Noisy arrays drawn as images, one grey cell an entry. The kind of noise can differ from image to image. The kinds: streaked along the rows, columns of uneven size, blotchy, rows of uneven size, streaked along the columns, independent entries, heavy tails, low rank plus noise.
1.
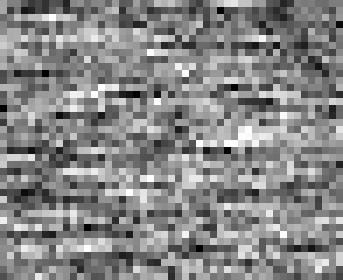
streaked along the rows
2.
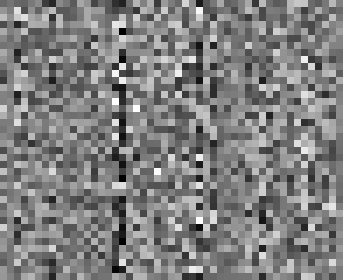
columns of uneven size
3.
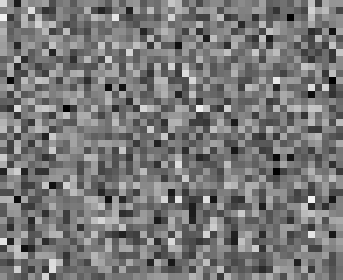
low rank plus noise
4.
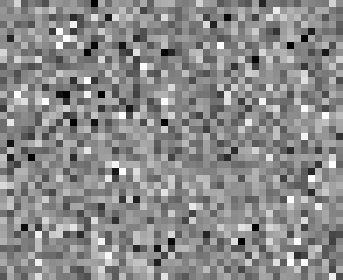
heavy tails
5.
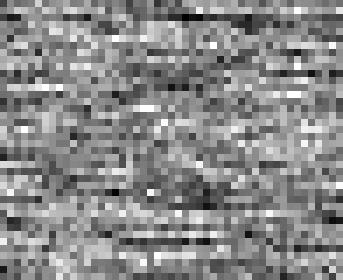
streaked along the rows
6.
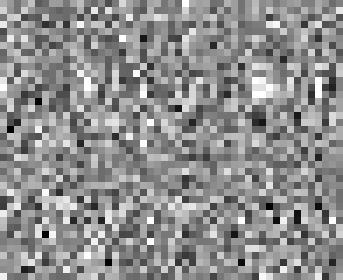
low rank plus noise
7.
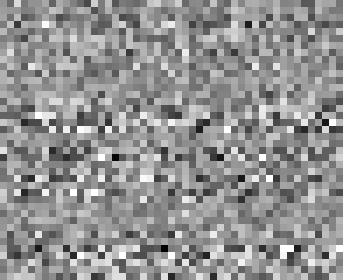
rows of uneven size
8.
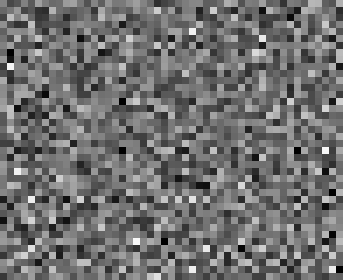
low rank plus noise
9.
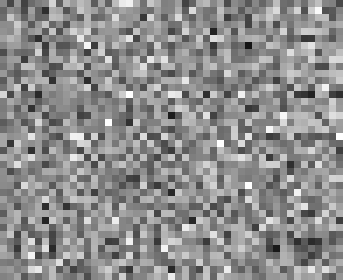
low rank plus noise
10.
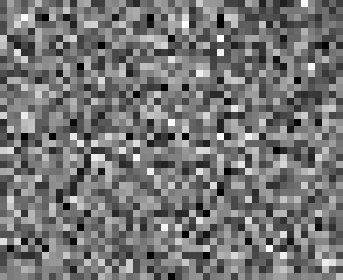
low rank plus noise
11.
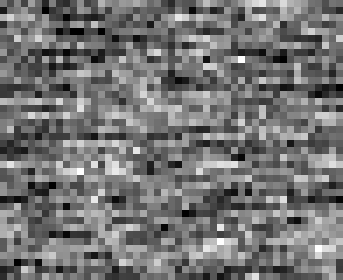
streaked along the rows
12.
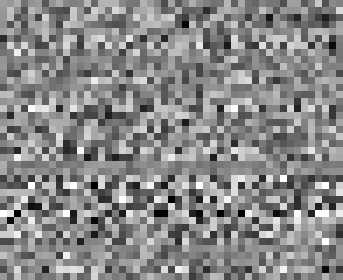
rows of uneven size
